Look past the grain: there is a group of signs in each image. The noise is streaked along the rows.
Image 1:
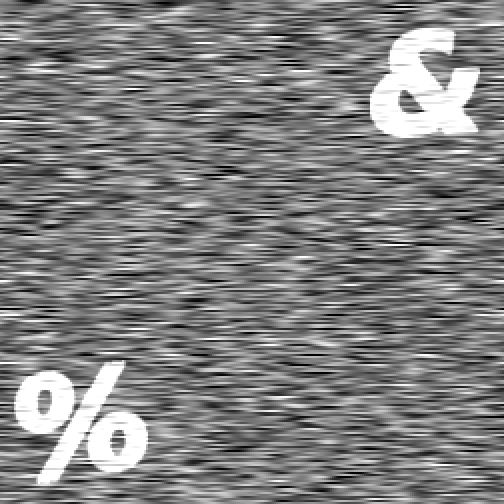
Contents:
top right: light ampersand; bottom left: light percent sign
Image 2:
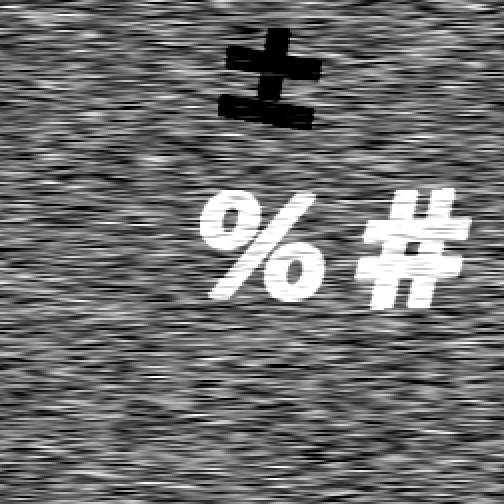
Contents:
top middle: dark plus-minus sign; centre: light percent sign; middle right: light hash sign
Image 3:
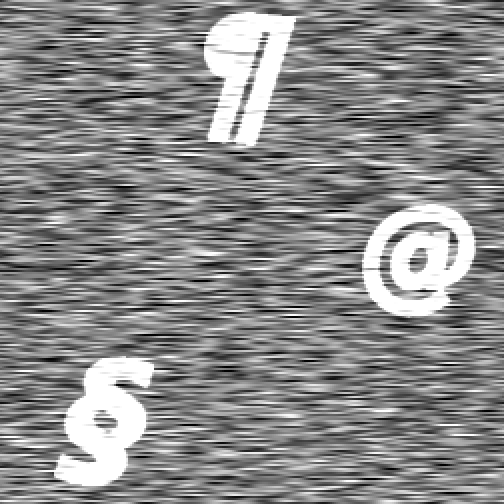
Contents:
top middle: light pilcrow; middle right: light at sign; bottom left: light section sign
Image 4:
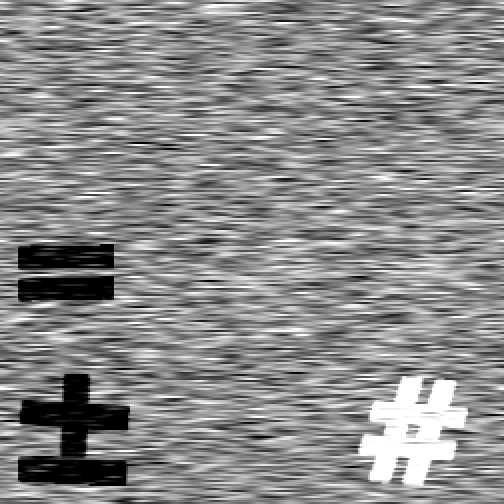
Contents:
middle left: dark equals sign; bottom left: dark plus-minus sign; bottom right: light hash sign
